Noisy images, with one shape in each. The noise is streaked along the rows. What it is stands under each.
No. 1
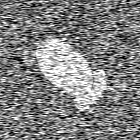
footprint
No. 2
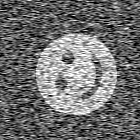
smiling face
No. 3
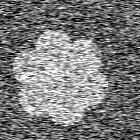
flower
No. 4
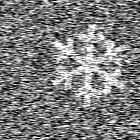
snowflake
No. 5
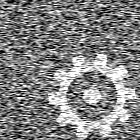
gear
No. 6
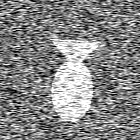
fish
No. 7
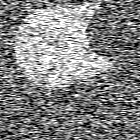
cat's head
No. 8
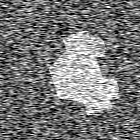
car
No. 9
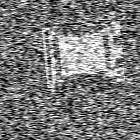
chess rook
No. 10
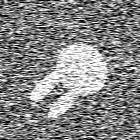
rabbit's head
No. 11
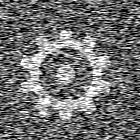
gear
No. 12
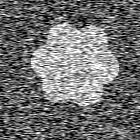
flower
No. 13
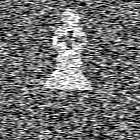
chess bishop
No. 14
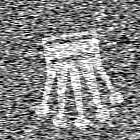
chess queen
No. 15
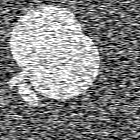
apple
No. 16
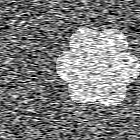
flower
